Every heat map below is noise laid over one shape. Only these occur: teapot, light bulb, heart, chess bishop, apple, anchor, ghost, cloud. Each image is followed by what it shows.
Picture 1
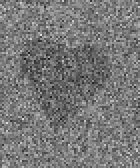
heart
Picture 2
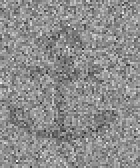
anchor
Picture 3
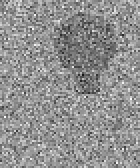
light bulb
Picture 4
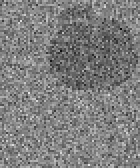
apple
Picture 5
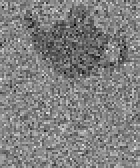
teapot
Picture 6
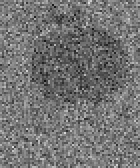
apple
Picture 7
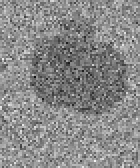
apple
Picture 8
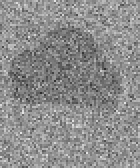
cloud
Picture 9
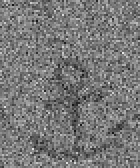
anchor
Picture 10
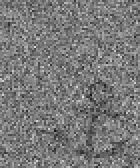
anchor
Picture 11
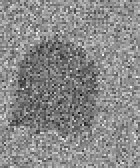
ghost
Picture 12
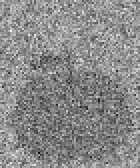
apple
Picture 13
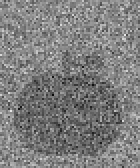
apple
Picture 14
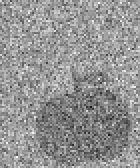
apple
